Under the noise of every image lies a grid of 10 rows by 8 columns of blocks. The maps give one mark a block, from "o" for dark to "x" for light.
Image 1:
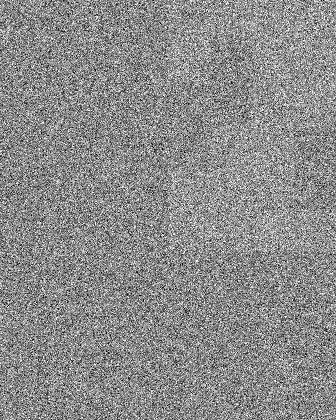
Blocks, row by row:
o o o o x x x x
o o o o x o x x
o o o o o o x x
o o o o o x x o
o o o o x x x o
o o o o x x x x
o o o o o o o o
o o o o o o o o
o o o o o o o o
o o o o o o o o
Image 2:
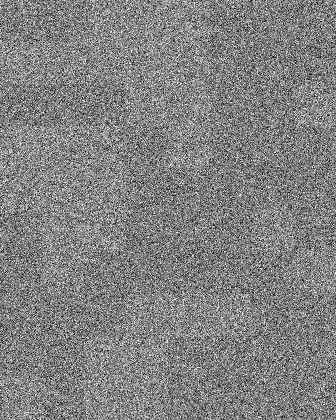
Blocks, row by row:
o o x x x o o o
x x x x x o o o
o o o x x o o x
x x x o x o o o
x x x o o o o o
o x x o o o x o
o x o o o o o x
o o o x x x o o
o o x x o o o o
x o x x o o o o
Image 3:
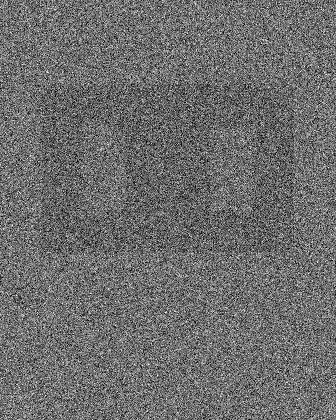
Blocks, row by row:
x x x x x x x x
x x x x x x x x
x o o o o o o x
x o x o o x o x
x o x o o x o x
x o o o o o o x
x x x x x x x x
x x x x x x x x
x x x x x x x x
x x x x x x x x
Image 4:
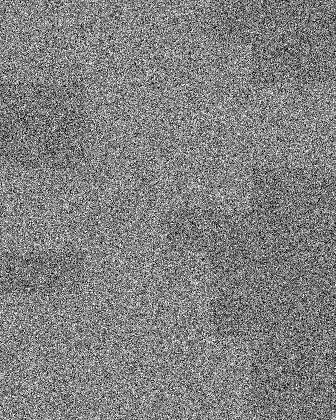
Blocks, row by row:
x x x x x o o o
x x x x x x o o
o o x x x x x x
o o x x x x x x
x x x x x x o o
x x x x o o o o
o o x x x o o o
x x x x x o o o
x x x x x x o o
x x x x x x o o
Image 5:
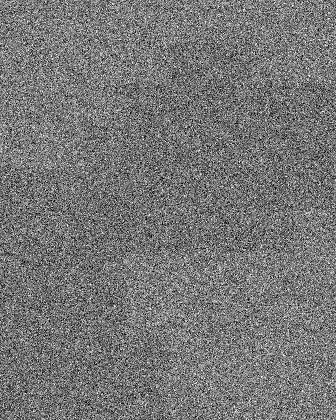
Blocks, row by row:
x x x x x x x x
x x x x o o x x
x x x o o o o o
x x o o o o o o
o o o o o o o o
o o o o o o o x
o o o x x x x x
o o o x x x x x
o o o o x x x x
o o o o x x x x
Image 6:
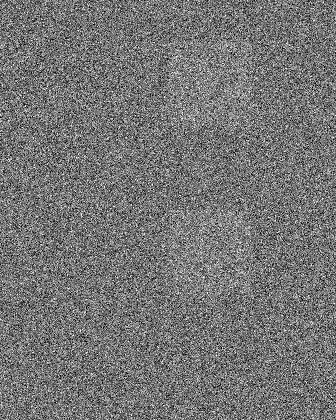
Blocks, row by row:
o o o o o o o o
o o o o x x o o
o o o o x x o o
o o o o o o o o
o o o o o o o o
o o o o x x o o
o o o o x x o o
o o o o o o o o
o o o o o o o o
o o o o o o o o
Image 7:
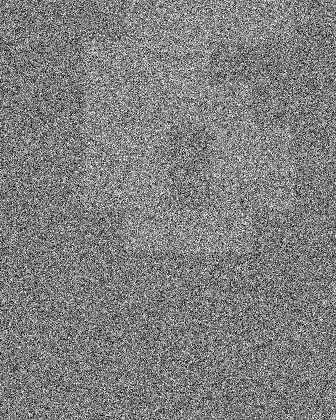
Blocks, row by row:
o o o x x x x o
o o x x x o o o
o o x x x x o o
o o x x o x x o
o o x x o x x o
o o o x x x o o
o o o o o o o o
o o o o o o o o
o o o o o o o o
o o o o o o o o
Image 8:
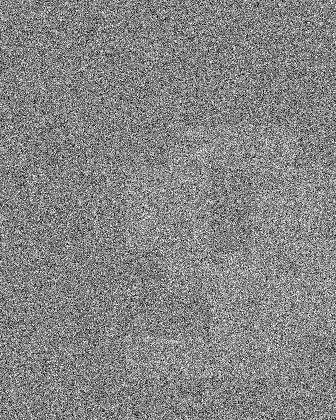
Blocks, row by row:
o o o o o o o o
o o o o o o o o
o o o o o o o o
o o o o x x x o
o o o x x o x x
o o o x x o x x
o o o o x x x x
o o o o o x x x
o o o x x x x o
o o o o o o o o
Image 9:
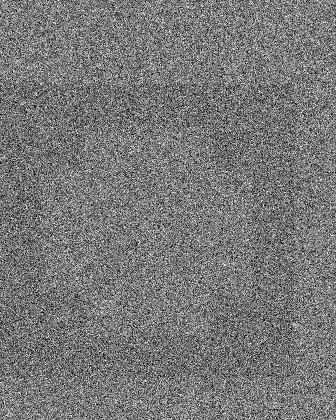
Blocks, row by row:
x x x x x x x x
x x x x x x x x
o o o o o o o x
o o x x x o o x
o x x x x x o x
o x x x x x o x
o x x x x x o x
o o x x x o o x
o o o o o o o x
x x x x x x x x
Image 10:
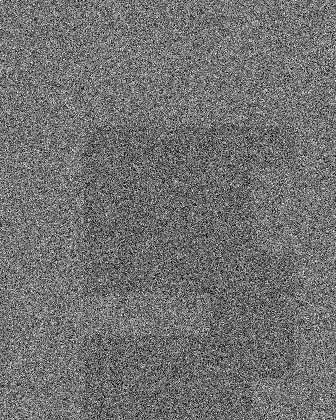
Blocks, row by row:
x x x x x x x x
x x x x x x x x
x x x x x x x x
x x o o o o o x
x x o o o o x x
x x o o o o x x
x x o o o o o x
x x x x x o o x
x x o o o o o x
x x o o o o x x
